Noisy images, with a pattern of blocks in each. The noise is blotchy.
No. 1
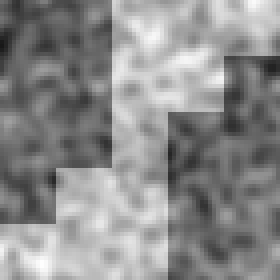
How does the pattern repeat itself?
the same after a half turn
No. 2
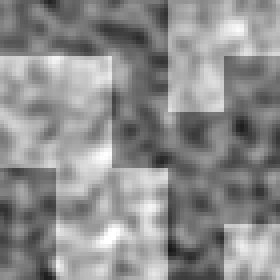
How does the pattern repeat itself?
no symmetry
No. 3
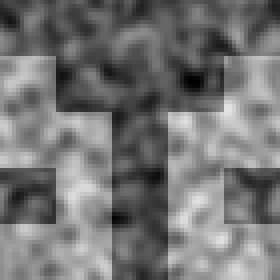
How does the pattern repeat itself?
left and right mirror each other
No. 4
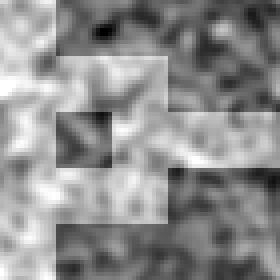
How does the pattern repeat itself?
top and bottom mirror each other
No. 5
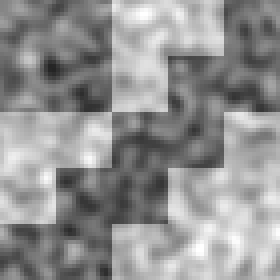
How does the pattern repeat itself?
mirrored about the diagonal from the top left
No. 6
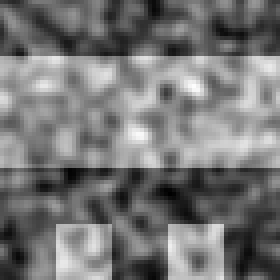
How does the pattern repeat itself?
left and right mirror each other
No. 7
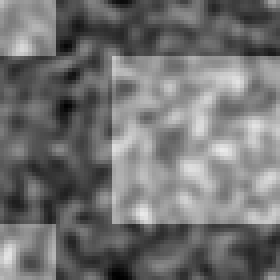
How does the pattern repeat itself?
top and bottom mirror each other
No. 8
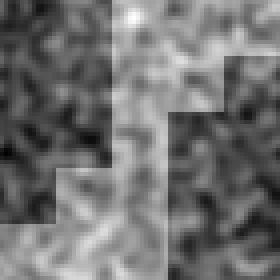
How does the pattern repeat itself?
the same after a half turn
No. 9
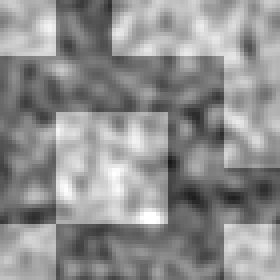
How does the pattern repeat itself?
mirrored about the diagonal from the bottom left
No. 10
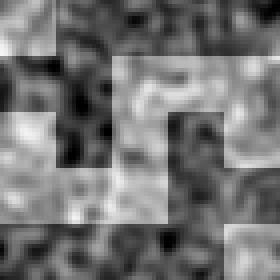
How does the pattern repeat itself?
the same after a half turn
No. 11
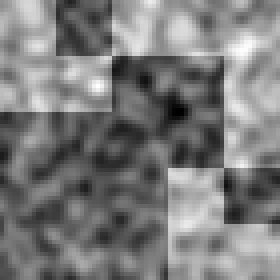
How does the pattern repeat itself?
mirrored about the diagonal from the bottom left
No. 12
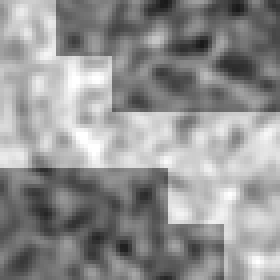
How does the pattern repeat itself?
the same after a half turn
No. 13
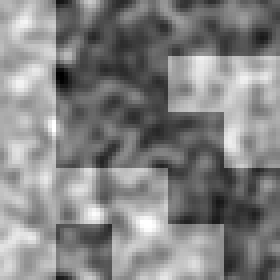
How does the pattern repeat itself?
no symmetry
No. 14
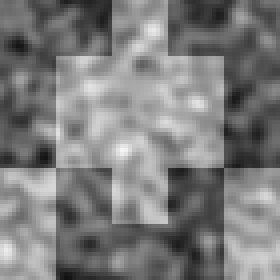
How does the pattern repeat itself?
left and right mirror each other
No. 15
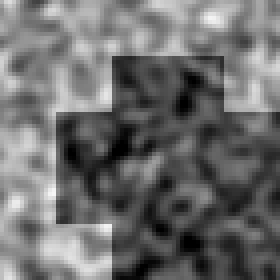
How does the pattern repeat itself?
mirrored about the diagonal from the top left
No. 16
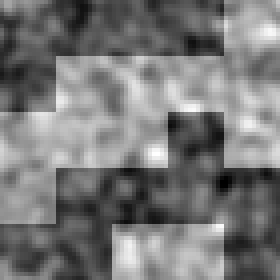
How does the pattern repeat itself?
no symmetry
